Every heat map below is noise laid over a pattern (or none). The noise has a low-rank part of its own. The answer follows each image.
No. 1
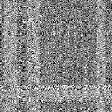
bands of rows crossing bands of columns
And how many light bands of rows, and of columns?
1 and 3
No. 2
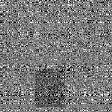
one block
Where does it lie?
bottom middle
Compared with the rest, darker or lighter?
darker
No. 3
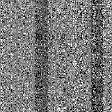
bands of columns
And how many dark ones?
2
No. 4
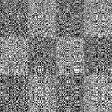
a checkerboard
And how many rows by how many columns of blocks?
3 by 4
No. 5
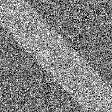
a diagonal band
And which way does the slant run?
top left to bottom right
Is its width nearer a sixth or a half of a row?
a half
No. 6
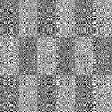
a checkerboard
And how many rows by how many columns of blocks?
3 by 6
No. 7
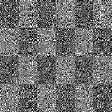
a checkerboard
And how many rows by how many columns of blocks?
4 by 6
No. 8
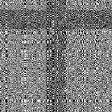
bands of rows crossing bands of columns
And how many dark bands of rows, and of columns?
1 and 1
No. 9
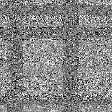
bands of rows crossing bands of columns
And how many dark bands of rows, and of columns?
3 and 2
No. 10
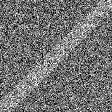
a diagonal band
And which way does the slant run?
bottom left to top right
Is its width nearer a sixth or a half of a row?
a sixth
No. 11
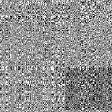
one block
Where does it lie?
bottom right
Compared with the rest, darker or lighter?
darker
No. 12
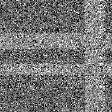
bands of rows crossing bands of columns
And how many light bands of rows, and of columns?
2 and 1
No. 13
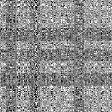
bands of rows crossing bands of columns
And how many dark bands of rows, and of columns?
3 and 3
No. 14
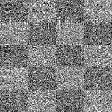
a checkerboard
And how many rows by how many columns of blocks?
5 by 4
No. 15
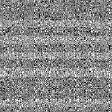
bands of rows
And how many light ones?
5
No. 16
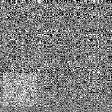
one block
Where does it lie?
bottom left
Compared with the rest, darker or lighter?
lighter
